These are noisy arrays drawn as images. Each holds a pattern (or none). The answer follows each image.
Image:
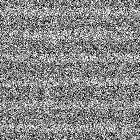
horizontal stripes
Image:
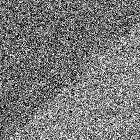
a sharp edge
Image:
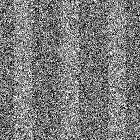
vertical stripes
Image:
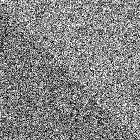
a sharp edge
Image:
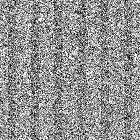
vertical stripes
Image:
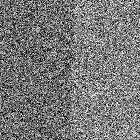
a sharp edge
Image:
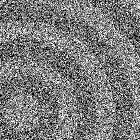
rings round one point
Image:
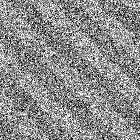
diagonal stripes
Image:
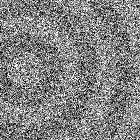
rings round one point
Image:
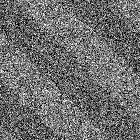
diagonal stripes
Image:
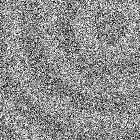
rings round one point
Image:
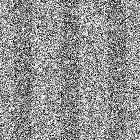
vertical stripes
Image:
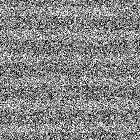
horizontal stripes
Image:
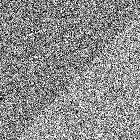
a sharp edge
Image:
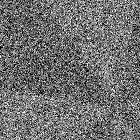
spokes from one point
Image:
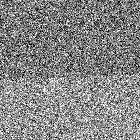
a sharp edge
